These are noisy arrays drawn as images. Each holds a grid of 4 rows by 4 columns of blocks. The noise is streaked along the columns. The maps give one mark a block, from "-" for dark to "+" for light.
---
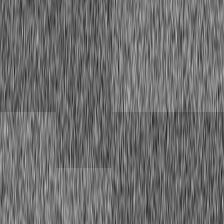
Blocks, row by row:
--++
--++
+---
++--
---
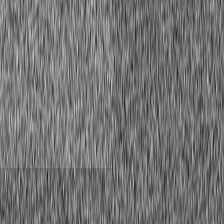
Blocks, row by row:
++--
++--
++--
----
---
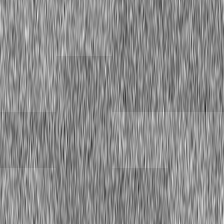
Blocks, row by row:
++--
+---
--++
+--+
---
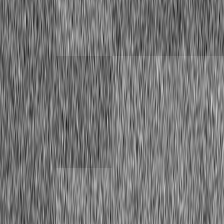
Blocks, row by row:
-+--
--++
--++
-+++
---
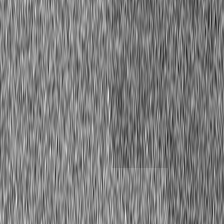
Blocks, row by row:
++--
++--
++--
+++-
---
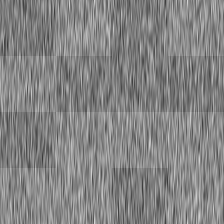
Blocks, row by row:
-+-+
+---
-+++
++-+
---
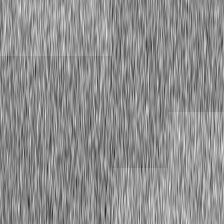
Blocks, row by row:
++--
----
---+
--++
